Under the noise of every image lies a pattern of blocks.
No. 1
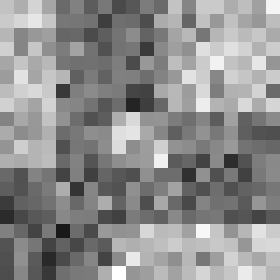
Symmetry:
mirrored about the diagonal from the bottom left
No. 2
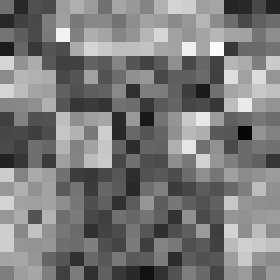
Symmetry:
left and right mirror each other
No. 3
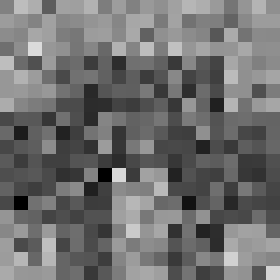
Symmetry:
left and right mirror each other
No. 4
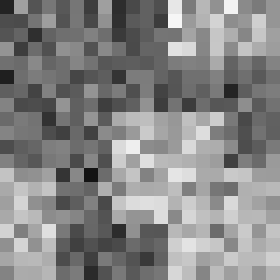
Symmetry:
mirrored about the diagonal from the top left
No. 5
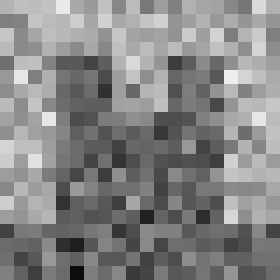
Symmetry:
left and right mirror each other
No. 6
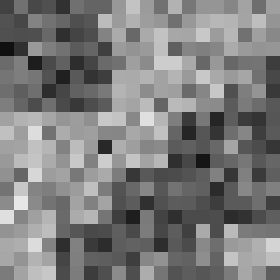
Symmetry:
mirrored about the diagonal from the top left
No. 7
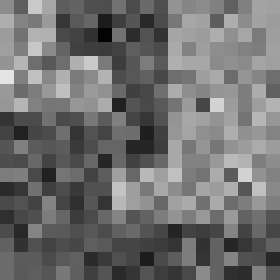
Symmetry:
no symmetry
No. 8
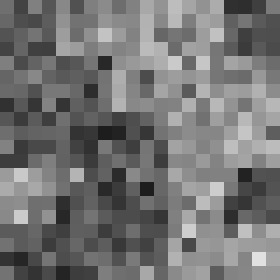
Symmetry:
no symmetry
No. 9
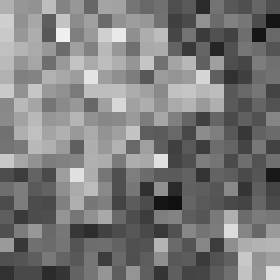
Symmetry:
mirrored about the diagonal from the top left
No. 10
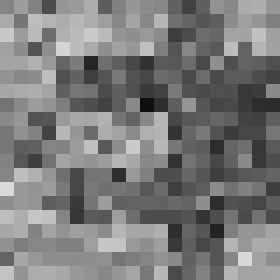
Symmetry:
top and bottom mirror each other
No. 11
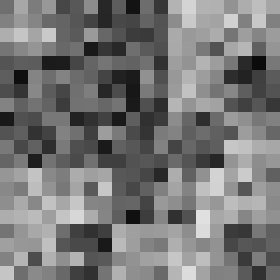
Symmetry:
mirrored about the diagonal from the top left
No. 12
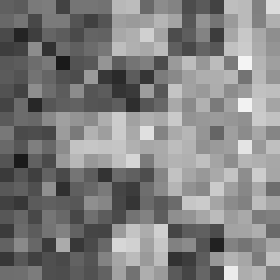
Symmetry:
top and bottom mirror each other
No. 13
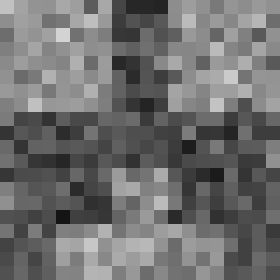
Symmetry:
left and right mirror each other
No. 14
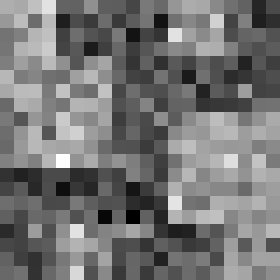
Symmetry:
the same after a half turn
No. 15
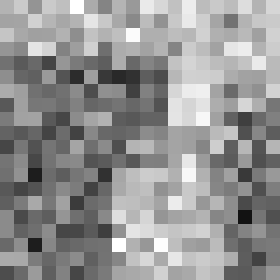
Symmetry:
no symmetry
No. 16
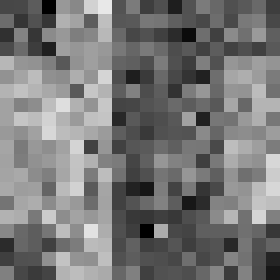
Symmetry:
top and bottom mirror each other
